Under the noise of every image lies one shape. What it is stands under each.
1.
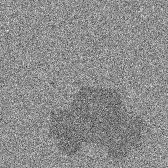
dark car
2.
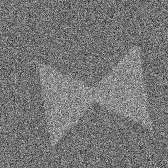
light bow tie
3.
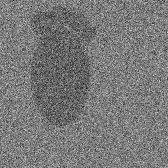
dark footprint
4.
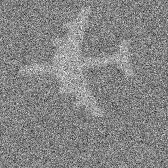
light airplane
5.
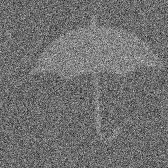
light umbrella
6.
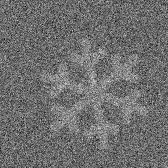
light snowflake
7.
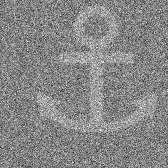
light anchor
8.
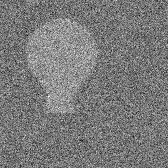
light light bulb
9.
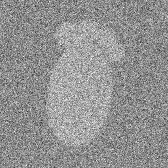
light footprint
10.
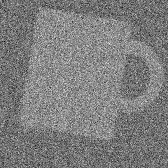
light cup
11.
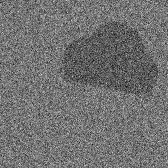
dark cloud
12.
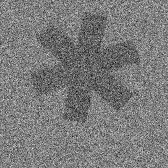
dark asterisk
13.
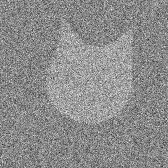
light cat's head
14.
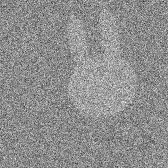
light rabbit's head
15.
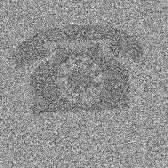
dark telephone
